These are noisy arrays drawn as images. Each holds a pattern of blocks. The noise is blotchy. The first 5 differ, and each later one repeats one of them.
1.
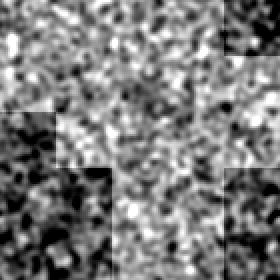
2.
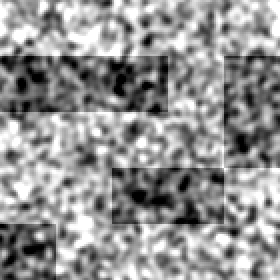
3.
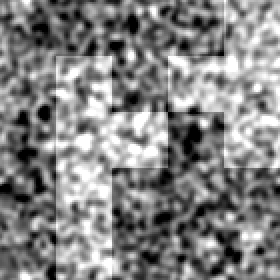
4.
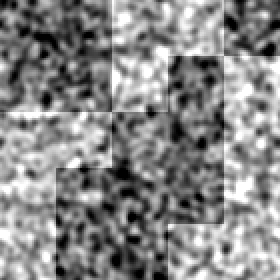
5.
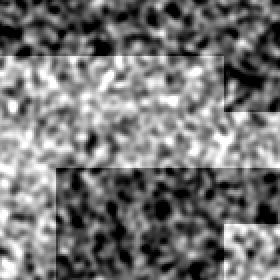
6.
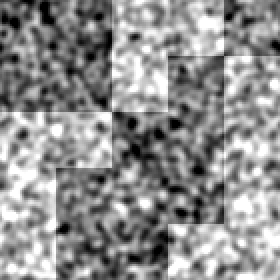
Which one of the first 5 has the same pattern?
4
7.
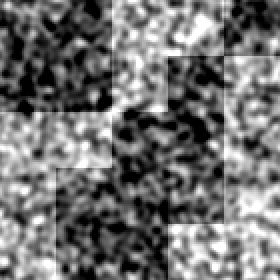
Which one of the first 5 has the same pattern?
4
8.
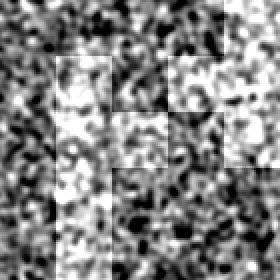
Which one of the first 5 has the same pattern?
3
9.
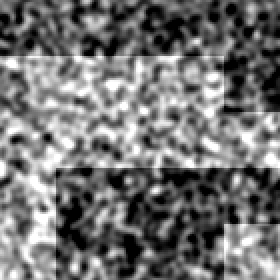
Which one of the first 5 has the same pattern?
5
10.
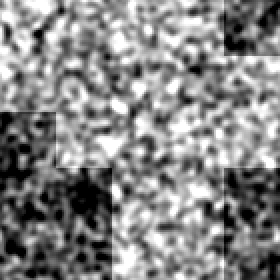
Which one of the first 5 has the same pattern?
1
